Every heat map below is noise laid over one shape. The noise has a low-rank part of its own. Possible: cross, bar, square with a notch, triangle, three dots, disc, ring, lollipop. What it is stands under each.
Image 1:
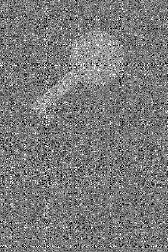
lollipop
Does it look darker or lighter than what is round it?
lighter
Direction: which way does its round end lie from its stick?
up and right
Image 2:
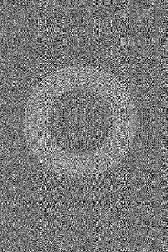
ring
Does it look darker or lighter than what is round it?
lighter
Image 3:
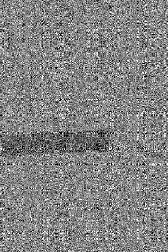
bar
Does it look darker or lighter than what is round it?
darker
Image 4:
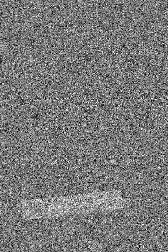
bar
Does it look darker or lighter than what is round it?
lighter
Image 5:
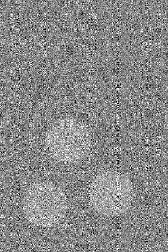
three dots
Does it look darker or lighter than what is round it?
lighter
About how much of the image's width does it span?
two thirds
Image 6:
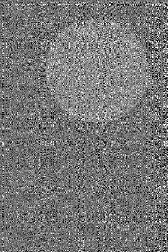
disc
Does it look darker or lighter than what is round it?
lighter
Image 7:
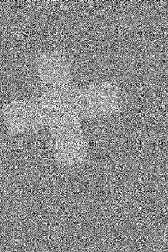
cross
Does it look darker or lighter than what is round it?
lighter
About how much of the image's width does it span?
two thirds
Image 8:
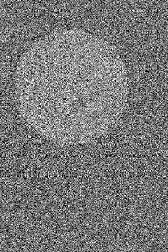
disc
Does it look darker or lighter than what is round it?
lighter
